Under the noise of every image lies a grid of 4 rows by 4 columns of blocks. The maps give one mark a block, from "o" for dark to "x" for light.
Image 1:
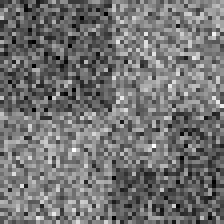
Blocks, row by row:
o o x x
o o x x
x x x o
x x o o
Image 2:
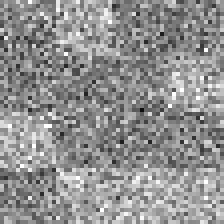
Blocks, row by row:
o x o o
o o o x
x o o o
o x x x
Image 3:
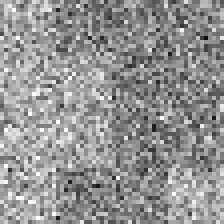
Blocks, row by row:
x o o o
x x o o
x x o o
x o o x
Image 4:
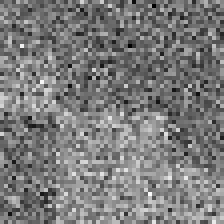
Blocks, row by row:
o o o o
x o o o
o x x o
o x x x
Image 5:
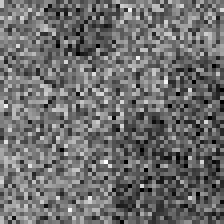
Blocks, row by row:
x o x x
x x x o
x x o o
x x o o
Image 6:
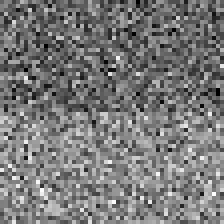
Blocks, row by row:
o o o o
o o o o
x x x x
x x x x
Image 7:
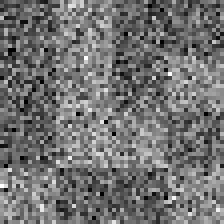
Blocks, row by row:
o x o o
o x o x
o x x o
x o o x
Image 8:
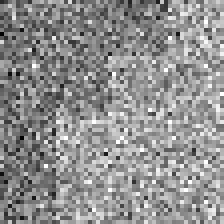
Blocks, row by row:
o o o x
o o x x
o x x x
o x x x
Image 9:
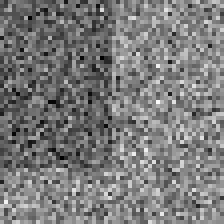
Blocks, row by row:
o o x x
o o x x
o o x x
x x x x
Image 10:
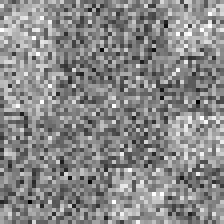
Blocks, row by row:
x o o x
x o o o
o o o x
o o x o
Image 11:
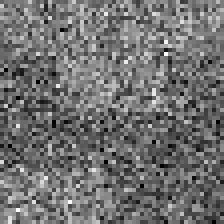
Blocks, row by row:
x x x x
o x x o
o o o o
x x o o
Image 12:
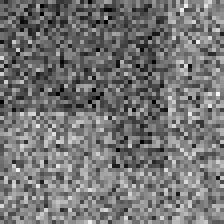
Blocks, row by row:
o o o x
o o o x
x x o x
x x x x
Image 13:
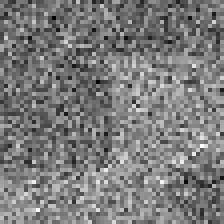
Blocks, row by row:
o o o o
o o x x
o o x x
x x x o
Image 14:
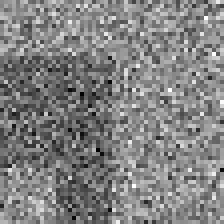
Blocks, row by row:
x x x x
o o x x
o o x x
x o x x
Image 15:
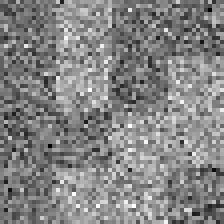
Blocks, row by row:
o x o o
o x o x
o o x x
o x x o
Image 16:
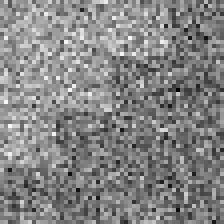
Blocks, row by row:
x x x o
x x o o
x o o o
o o o o
